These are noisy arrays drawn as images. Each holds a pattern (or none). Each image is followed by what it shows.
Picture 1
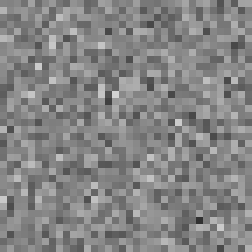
only noise
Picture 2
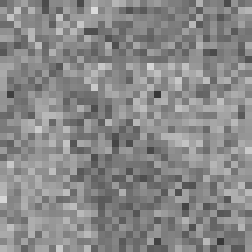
spokes from one point
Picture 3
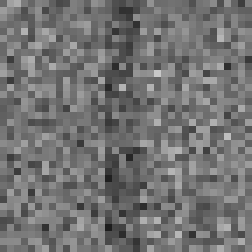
one vertical stripe
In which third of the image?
middle
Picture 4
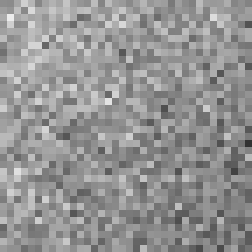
a smooth slope
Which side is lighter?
top left
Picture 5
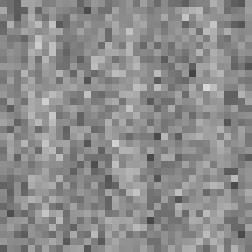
vertical stripes
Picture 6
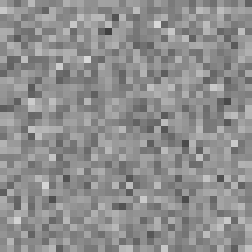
only noise
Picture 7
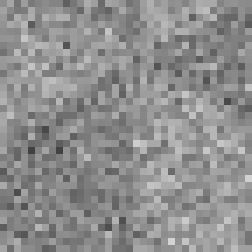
spokes from one point
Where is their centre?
top middle
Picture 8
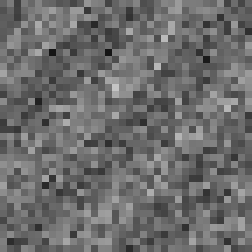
diagonal stripes
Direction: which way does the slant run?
bottom left to top right
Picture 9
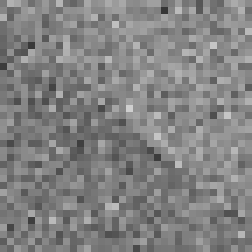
a sharp edge
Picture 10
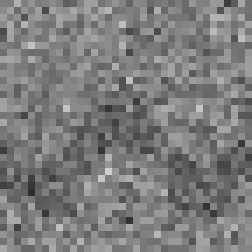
a wavy band
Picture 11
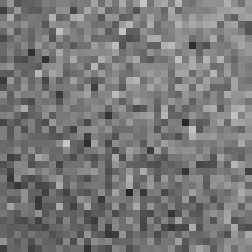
a smooth slope
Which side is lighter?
top right
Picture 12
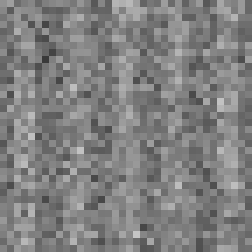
vertical stripes
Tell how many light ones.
5
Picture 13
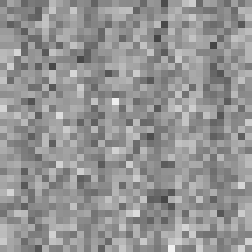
vertical stripes
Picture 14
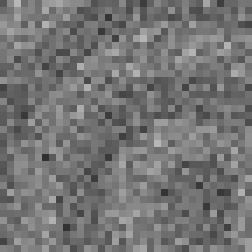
rings round one point
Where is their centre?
bottom right
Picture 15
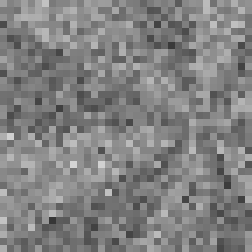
spokes from one point
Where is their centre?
middle right
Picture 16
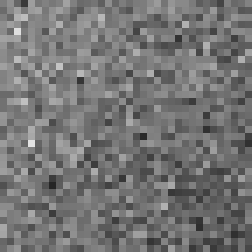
a smooth slope
